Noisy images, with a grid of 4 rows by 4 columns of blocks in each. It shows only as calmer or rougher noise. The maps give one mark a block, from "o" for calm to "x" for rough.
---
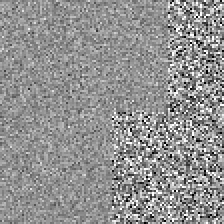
ooox
ooox
ooxx
ooxx
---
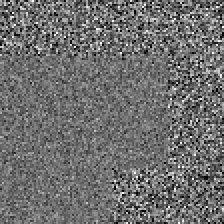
xxxx
ooox
ooox
ooxx
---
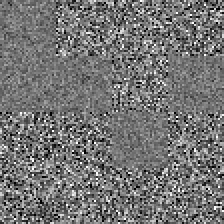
oxxx
ooxo
xxox
xxxx
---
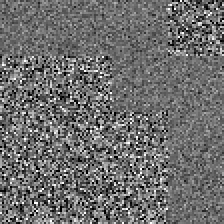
ooox
xxoo
xxxo
xxxo
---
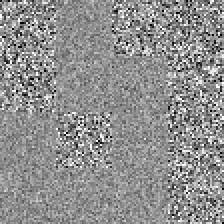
xoxx
xoox
oxox
ooox
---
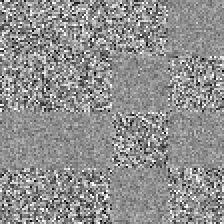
xxxo
xxox
ooxo
xxox
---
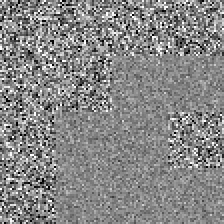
xxxx
xxoo
xoox
xooo
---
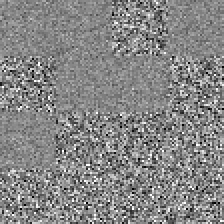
ooxo
xoox
oxxx
xxxx
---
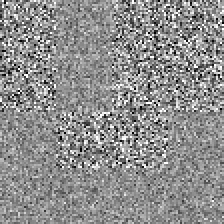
xoxx
xoxx
oxxo
oooo
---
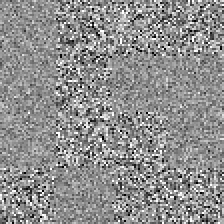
oxxx
oxoo
oxxo
xoxx
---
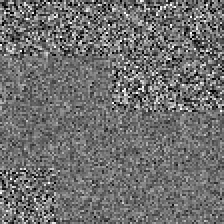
xxxx
ooxx
oooo
xooo
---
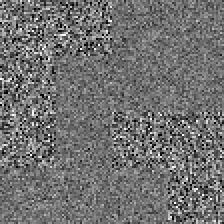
xxoo
xooo
xoxx
ooox
